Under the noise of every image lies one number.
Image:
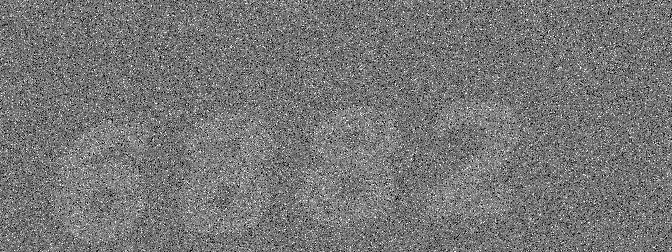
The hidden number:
6882
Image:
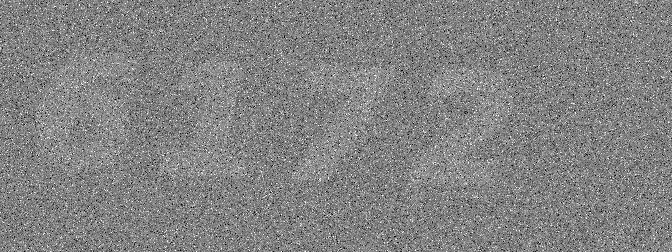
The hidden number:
6172
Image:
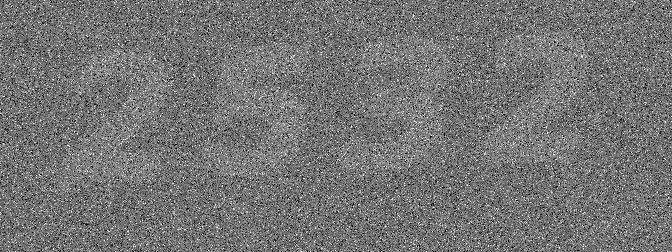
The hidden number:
2532
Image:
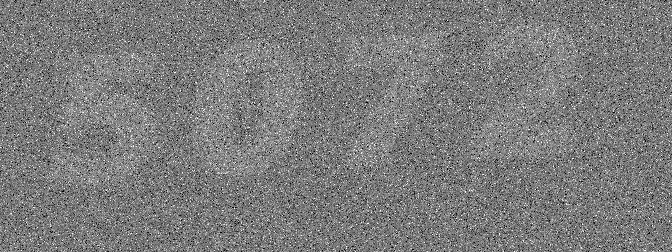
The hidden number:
5072
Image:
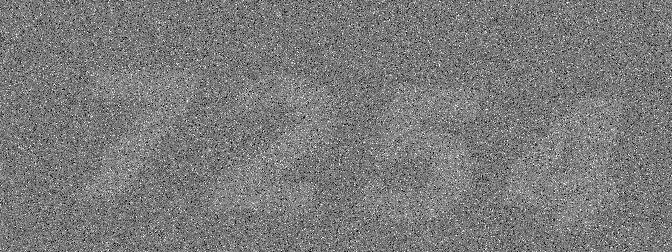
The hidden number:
7254
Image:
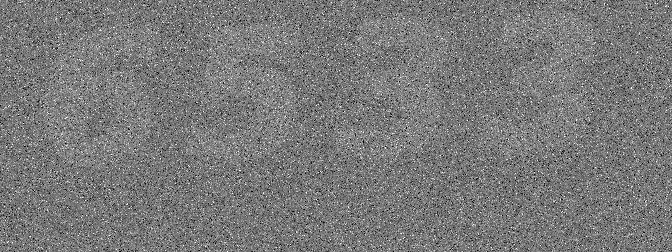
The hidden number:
6533
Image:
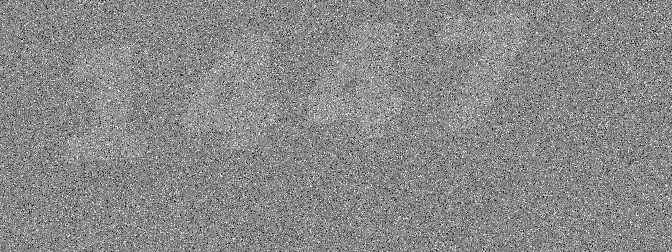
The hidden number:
1447
